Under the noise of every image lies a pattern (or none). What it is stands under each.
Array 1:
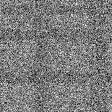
bands of rows crossing bands of columns
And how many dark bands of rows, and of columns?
3 and 2
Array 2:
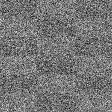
a checkerboard
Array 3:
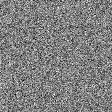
only noise
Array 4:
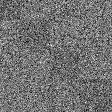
blocks along the diagonal
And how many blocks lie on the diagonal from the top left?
4
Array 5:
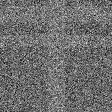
bands of rows crossing bands of columns
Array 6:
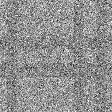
bands of rows crossing bands of columns
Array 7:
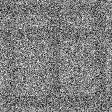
bands of rows crossing bands of columns
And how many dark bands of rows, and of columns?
3 and 3
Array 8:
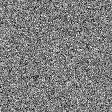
only noise
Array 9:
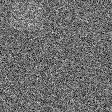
one block
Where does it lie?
top left
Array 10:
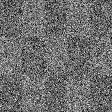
a checkerboard
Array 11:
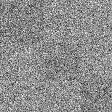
blocks along the diagonal
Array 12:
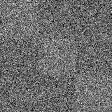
blocks along the diagonal
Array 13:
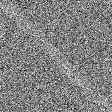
a diagonal band
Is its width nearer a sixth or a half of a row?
a sixth
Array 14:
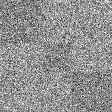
blocks along the diagonal
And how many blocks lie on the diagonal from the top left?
3
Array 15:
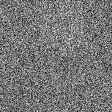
one block
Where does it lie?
top middle
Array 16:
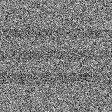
bands of rows
